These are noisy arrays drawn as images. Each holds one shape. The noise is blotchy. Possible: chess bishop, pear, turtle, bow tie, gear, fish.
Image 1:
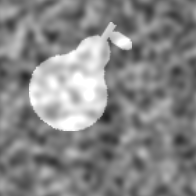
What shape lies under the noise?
pear
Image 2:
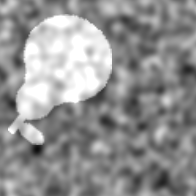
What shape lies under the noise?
pear
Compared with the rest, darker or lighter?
lighter
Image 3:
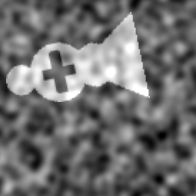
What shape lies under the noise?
chess bishop
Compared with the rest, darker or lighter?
lighter
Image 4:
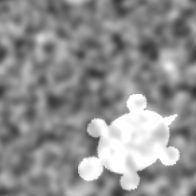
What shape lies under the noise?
turtle
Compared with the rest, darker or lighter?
lighter
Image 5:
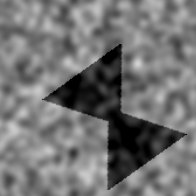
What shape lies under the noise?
bow tie
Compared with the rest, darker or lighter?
darker
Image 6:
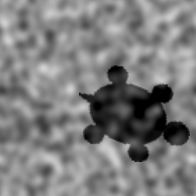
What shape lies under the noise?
turtle
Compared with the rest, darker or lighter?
darker
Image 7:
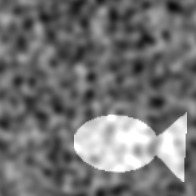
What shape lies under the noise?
fish
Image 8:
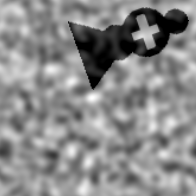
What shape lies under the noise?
chess bishop
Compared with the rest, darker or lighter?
darker
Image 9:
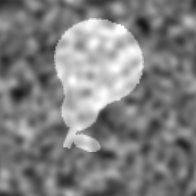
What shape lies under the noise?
pear
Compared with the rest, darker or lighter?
lighter
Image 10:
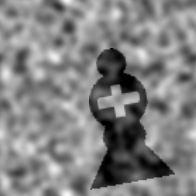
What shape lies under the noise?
chess bishop
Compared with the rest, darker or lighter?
darker
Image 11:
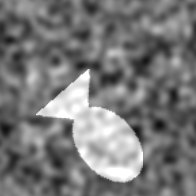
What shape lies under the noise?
fish
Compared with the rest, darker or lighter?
lighter
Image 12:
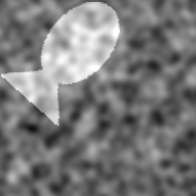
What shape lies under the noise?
fish
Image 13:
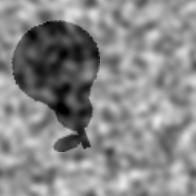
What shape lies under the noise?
pear
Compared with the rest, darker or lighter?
darker
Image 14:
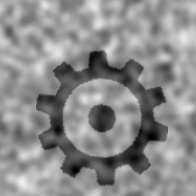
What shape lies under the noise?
gear
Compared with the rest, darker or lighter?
darker
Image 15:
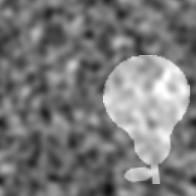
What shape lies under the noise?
pear
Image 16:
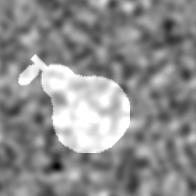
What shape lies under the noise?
pear
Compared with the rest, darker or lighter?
lighter
